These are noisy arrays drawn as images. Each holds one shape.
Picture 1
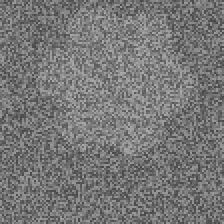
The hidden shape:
flower
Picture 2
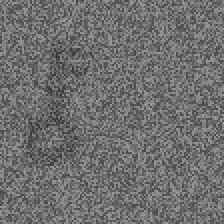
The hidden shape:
key
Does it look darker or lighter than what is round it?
darker
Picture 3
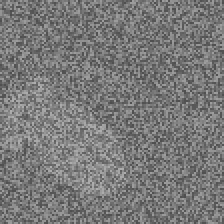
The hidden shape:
footprint
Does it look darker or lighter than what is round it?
lighter
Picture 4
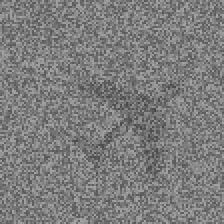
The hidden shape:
airplane
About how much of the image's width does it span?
half
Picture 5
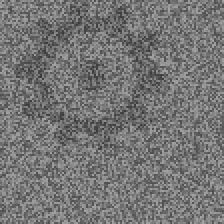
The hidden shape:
gear
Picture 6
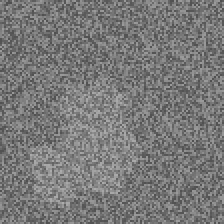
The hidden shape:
car
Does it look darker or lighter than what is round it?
lighter
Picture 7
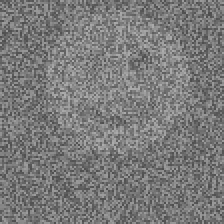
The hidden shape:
smiling face
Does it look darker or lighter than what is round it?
lighter
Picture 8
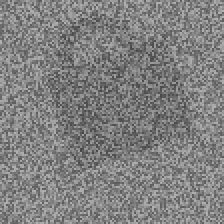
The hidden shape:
cup
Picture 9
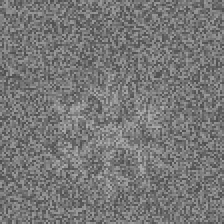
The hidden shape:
snowflake
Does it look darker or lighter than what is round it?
lighter
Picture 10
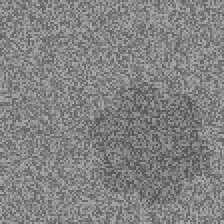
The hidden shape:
flower
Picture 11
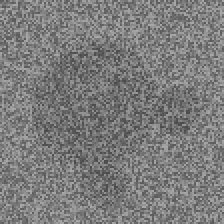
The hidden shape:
bear's head
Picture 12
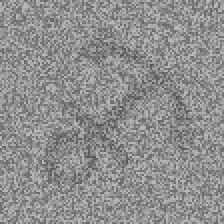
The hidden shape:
anchor
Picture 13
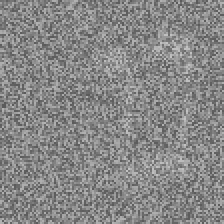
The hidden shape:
pair of musical notes
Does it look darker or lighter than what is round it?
lighter
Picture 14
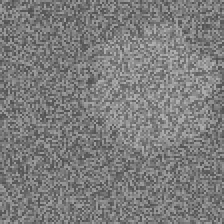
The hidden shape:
flower
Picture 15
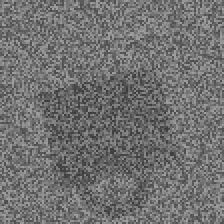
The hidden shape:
cup
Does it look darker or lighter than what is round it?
darker
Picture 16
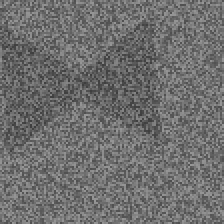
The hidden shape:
bow tie
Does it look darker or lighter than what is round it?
darker
